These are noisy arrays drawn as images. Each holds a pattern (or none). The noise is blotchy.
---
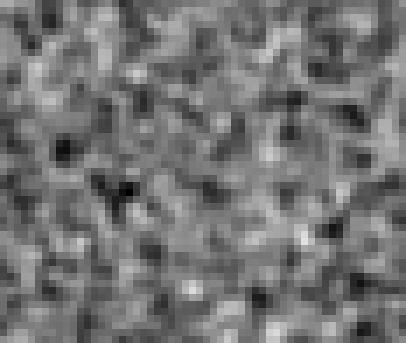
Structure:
only noise
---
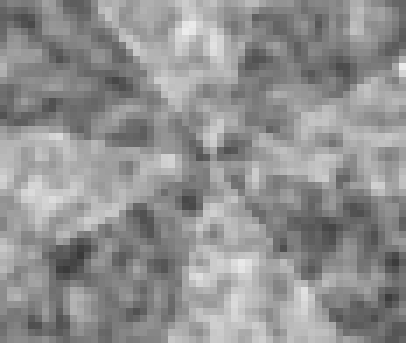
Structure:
spokes from one point
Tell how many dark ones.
4
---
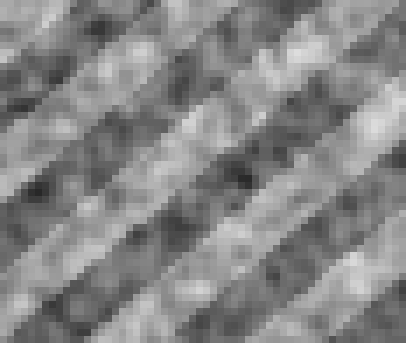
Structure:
diagonal stripes
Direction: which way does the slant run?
bottom left to top right
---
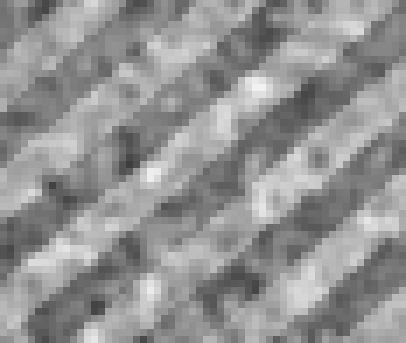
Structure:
diagonal stripes
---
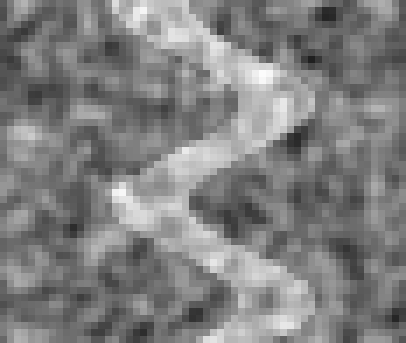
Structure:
a wavy band
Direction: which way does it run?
top to bottom
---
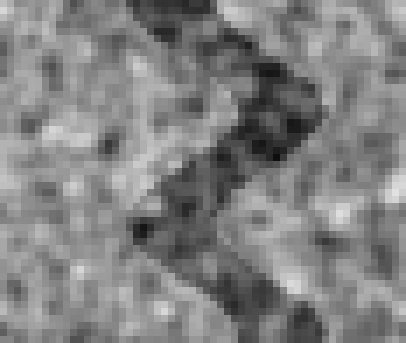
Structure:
a wavy band
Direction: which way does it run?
top to bottom
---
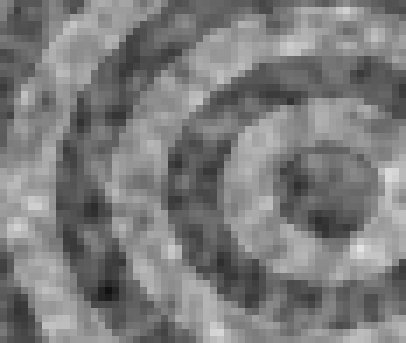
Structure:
rings round one point
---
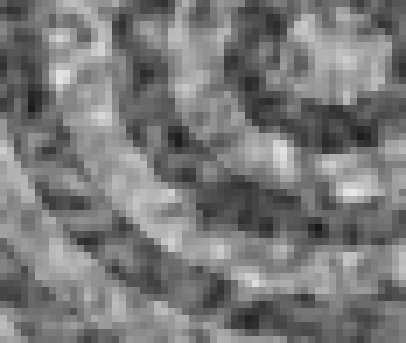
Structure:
rings round one point
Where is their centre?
top right
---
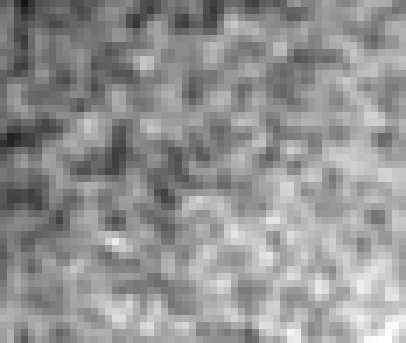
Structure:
a smooth slope
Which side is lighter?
bottom right
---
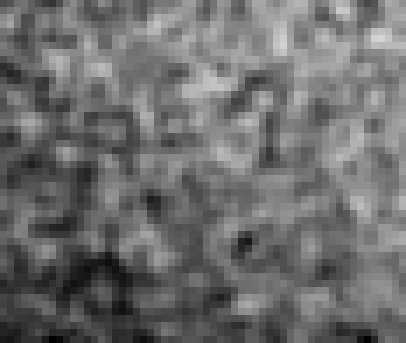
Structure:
a smooth slope
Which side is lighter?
top right
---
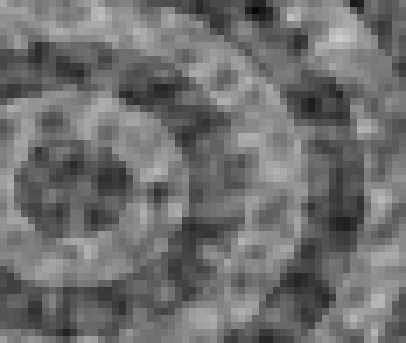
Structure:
rings round one point
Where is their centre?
middle left
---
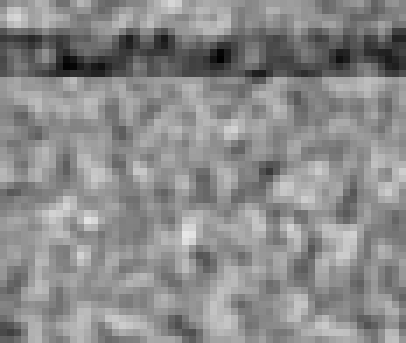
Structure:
one horizontal stripe
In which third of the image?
top
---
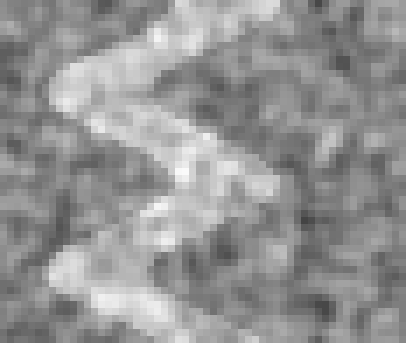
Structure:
a wavy band
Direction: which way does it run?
top to bottom
